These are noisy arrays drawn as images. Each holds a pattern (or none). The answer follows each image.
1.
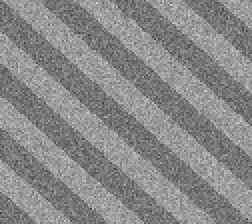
diagonal stripes
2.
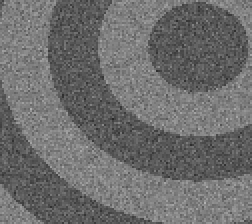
rings round one point
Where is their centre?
top right
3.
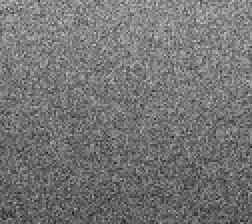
a smooth slope
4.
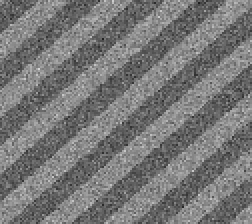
diagonal stripes
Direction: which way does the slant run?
bottom left to top right
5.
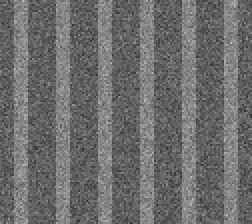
vertical stripes
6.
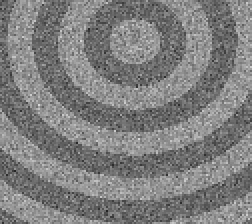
rings round one point
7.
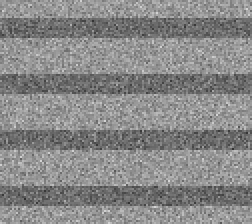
horizontal stripes
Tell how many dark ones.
4
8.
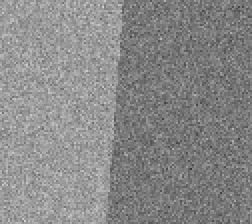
a sharp edge
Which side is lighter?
left
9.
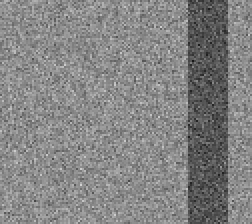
one vertical stripe
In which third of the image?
right
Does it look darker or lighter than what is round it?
darker
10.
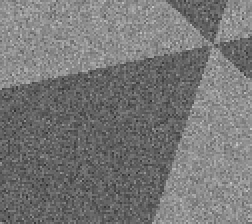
spokes from one point
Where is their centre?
top right
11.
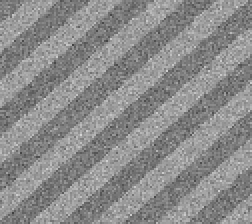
diagonal stripes
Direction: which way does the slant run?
bottom left to top right
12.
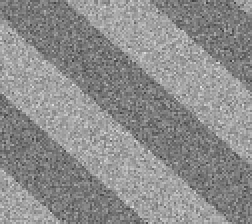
diagonal stripes
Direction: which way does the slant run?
top left to bottom right
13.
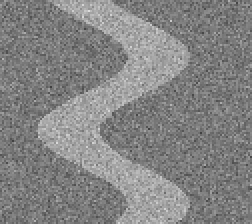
a wavy band
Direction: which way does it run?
top to bottom
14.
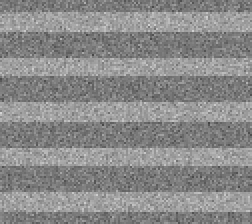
horizontal stripes
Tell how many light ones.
5
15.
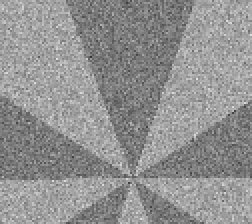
spokes from one point
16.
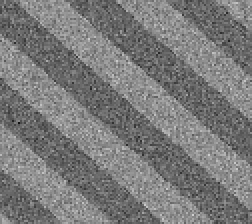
diagonal stripes
